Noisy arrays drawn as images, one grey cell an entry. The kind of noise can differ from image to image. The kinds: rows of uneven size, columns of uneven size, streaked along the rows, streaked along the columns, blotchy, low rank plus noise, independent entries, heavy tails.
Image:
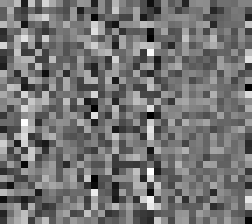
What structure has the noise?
columns of uneven size
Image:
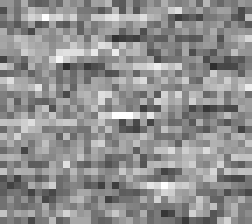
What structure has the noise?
streaked along the rows
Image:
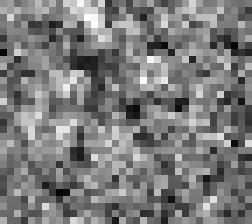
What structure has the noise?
blotchy
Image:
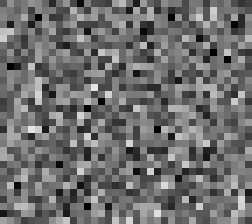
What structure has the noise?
independent entries
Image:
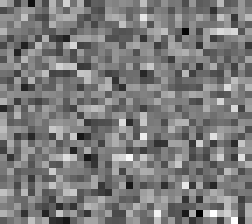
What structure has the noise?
low rank plus noise
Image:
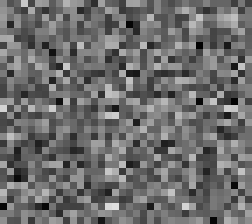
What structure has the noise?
low rank plus noise
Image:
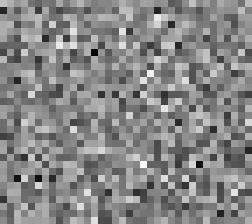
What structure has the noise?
independent entries
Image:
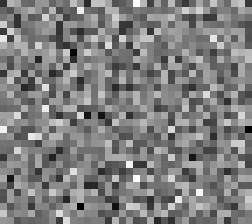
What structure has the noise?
independent entries
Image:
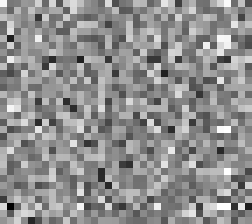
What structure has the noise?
low rank plus noise
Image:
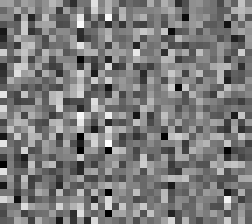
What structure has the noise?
columns of uneven size
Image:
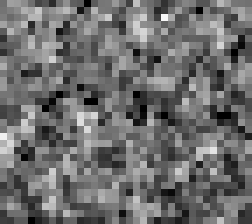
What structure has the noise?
blotchy
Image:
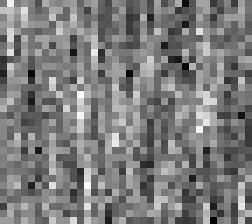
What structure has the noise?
streaked along the columns
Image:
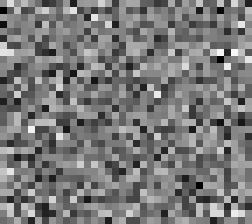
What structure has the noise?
low rank plus noise
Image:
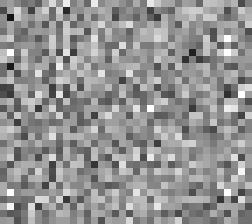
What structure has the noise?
low rank plus noise
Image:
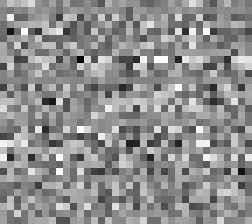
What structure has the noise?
rows of uneven size
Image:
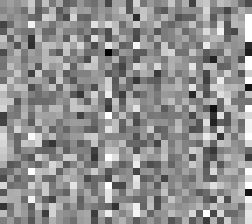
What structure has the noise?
columns of uneven size
